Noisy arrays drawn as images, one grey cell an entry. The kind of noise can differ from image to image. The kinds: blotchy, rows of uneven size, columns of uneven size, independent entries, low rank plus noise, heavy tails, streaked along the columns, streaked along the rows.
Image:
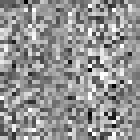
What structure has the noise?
columns of uneven size
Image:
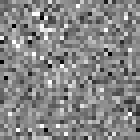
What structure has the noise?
heavy tails
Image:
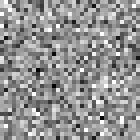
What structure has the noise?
independent entries
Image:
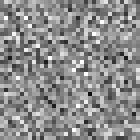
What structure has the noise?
independent entries
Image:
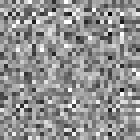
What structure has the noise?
low rank plus noise
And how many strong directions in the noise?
one
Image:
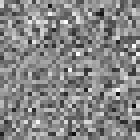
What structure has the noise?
low rank plus noise
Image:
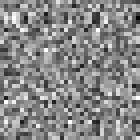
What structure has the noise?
low rank plus noise
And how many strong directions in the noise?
one
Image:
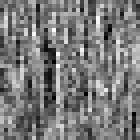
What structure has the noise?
streaked along the columns
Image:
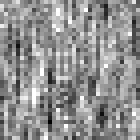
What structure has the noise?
streaked along the columns
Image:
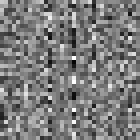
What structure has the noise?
columns of uneven size
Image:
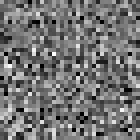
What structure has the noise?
low rank plus noise
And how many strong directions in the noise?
five to eight
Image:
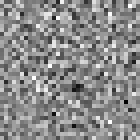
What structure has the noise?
low rank plus noise
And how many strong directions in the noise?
three or four
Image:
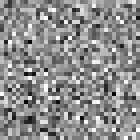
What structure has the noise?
low rank plus noise
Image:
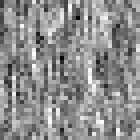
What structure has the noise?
streaked along the columns
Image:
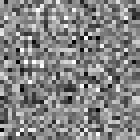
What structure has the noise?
low rank plus noise
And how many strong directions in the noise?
two
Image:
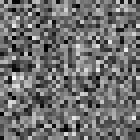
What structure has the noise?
low rank plus noise
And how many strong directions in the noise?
one
